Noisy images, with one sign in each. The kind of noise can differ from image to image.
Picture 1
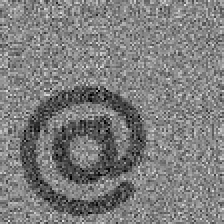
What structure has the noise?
low rank plus noise
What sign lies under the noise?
at sign
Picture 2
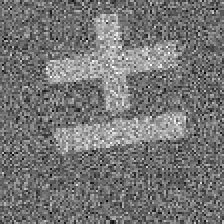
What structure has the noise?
low rank plus noise
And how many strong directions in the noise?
three or four
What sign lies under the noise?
plus-minus sign
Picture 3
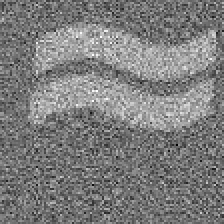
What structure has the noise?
low rank plus noise
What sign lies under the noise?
approximately sign
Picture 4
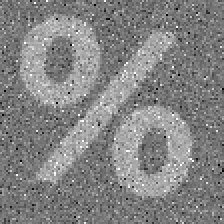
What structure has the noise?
heavy tails
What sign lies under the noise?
percent sign
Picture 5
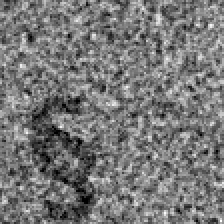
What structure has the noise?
blotchy
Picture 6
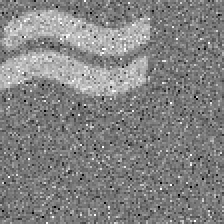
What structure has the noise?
heavy tails
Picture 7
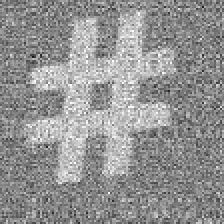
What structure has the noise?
low rank plus noise
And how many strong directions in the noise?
one
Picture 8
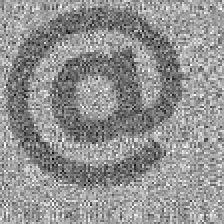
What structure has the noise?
low rank plus noise
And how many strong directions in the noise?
one
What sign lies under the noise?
at sign
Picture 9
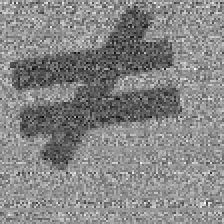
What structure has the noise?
rows of uneven size
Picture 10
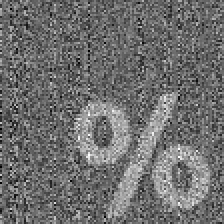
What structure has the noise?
columns of uneven size
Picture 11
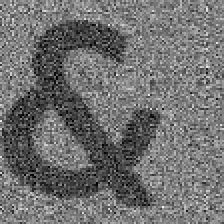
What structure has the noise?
low rank plus noise
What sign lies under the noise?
ampersand
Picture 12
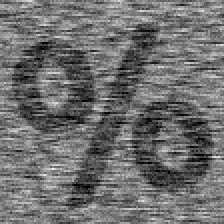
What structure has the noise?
streaked along the rows
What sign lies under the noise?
percent sign
